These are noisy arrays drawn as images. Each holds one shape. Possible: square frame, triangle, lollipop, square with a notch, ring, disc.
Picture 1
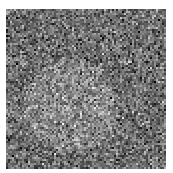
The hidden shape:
disc
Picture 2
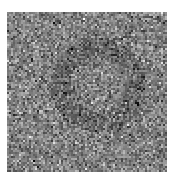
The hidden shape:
ring
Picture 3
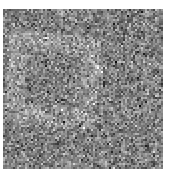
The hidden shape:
square frame
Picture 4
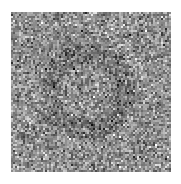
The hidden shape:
ring
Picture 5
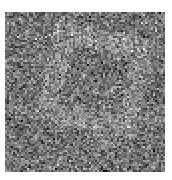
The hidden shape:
square frame
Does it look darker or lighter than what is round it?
lighter
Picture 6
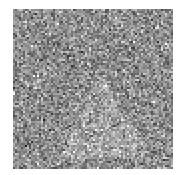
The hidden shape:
triangle
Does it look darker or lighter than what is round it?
lighter
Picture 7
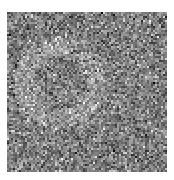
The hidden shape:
ring
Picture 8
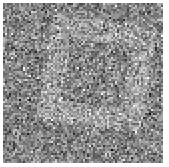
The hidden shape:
square frame
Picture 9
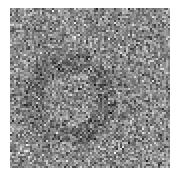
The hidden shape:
ring
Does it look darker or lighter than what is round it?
darker
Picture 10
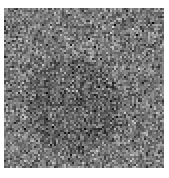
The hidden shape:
disc
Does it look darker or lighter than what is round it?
darker
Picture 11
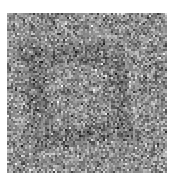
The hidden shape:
square frame
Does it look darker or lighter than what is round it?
darker
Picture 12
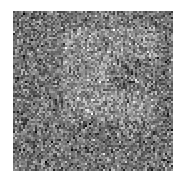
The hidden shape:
square with a notch
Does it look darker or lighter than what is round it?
lighter
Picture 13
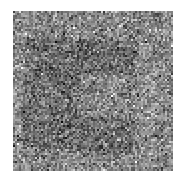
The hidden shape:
square with a notch
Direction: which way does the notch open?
right
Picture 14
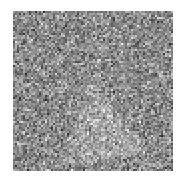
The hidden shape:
triangle
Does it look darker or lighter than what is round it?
lighter
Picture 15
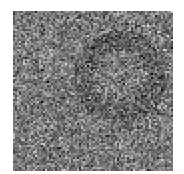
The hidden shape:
ring
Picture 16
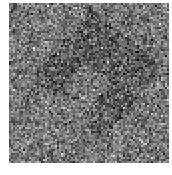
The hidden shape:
square with a notch
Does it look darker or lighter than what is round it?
darker
